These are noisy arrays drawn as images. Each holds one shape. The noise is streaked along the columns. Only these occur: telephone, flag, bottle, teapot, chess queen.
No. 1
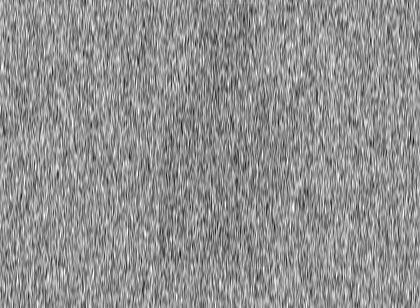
bottle
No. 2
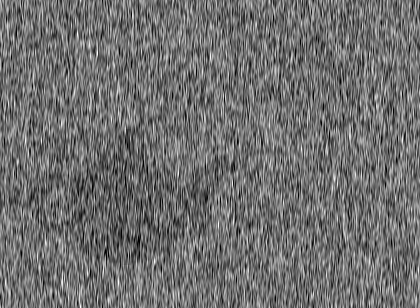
teapot
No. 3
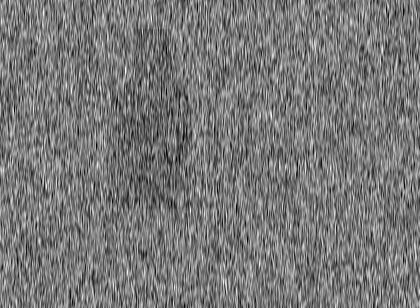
bottle
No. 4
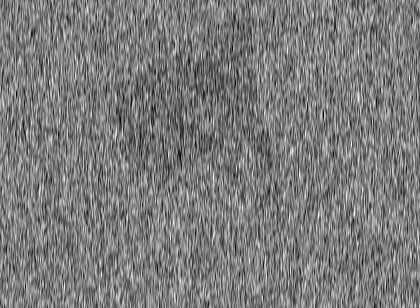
flag
